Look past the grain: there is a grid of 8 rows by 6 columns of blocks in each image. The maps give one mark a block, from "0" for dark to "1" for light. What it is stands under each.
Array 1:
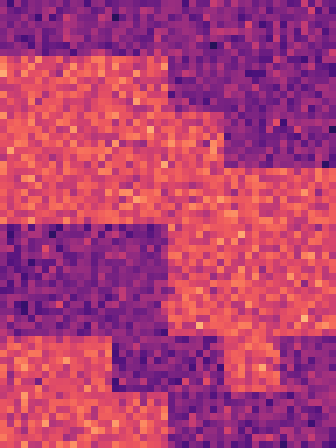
000000
111000
111100
111111
000111
000111
110010
111000
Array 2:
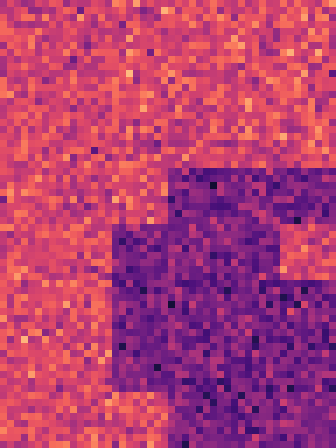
111111
111111
111111
111000
110001
110000
110000
111000
